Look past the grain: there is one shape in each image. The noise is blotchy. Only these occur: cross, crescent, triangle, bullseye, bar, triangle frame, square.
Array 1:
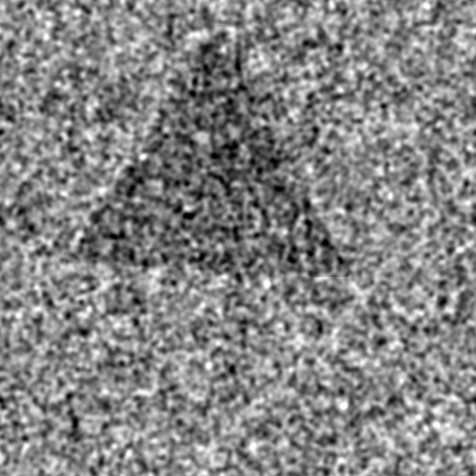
triangle
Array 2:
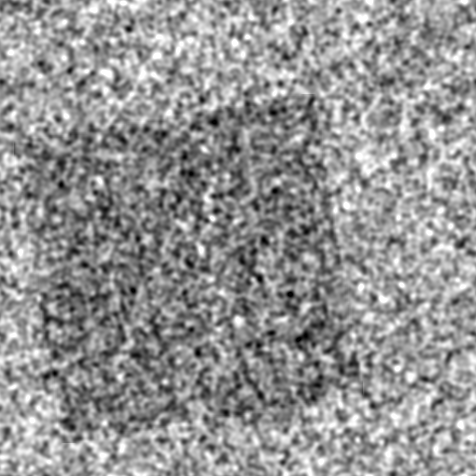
square
